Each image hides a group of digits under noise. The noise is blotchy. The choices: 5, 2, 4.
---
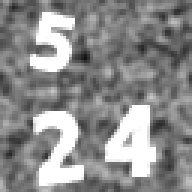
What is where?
top left: 5; bottom left: 2; bottom right: 4
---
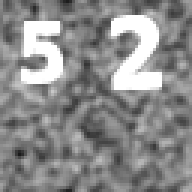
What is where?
top left: 5; top right: 2
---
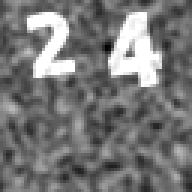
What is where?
top left: 2; top right: 4
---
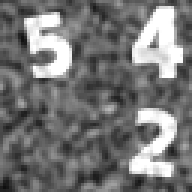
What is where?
top left: 5; top right: 4; bottom right: 2
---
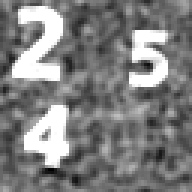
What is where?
top left: 2; top right: 5; bottom left: 4
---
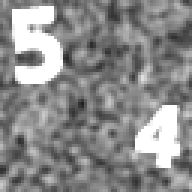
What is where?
top left: 5; bottom right: 4
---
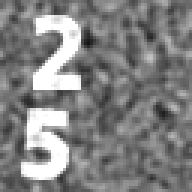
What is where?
top left: 2; bottom left: 5
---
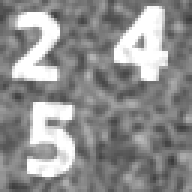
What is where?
top left: 2; top right: 4; bottom left: 5
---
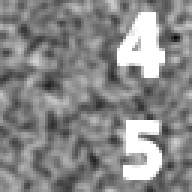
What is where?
top right: 4; bottom right: 5
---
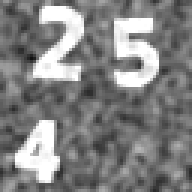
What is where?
top left: 2; top right: 5; bottom left: 4
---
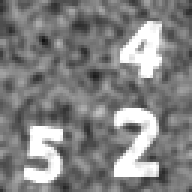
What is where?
top right: 4; bottom left: 5; bottom right: 2
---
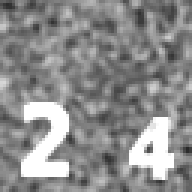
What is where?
bottom left: 2; bottom right: 4
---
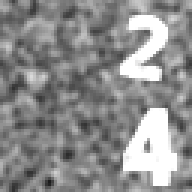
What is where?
top right: 2; bottom right: 4
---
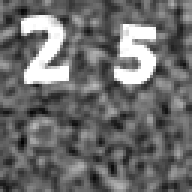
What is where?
top left: 2; top right: 5
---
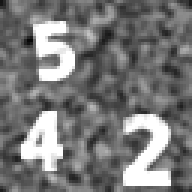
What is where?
top left: 5; bottom left: 4; bottom right: 2
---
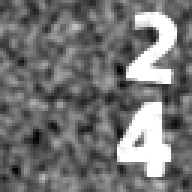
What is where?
top right: 2; bottom right: 4
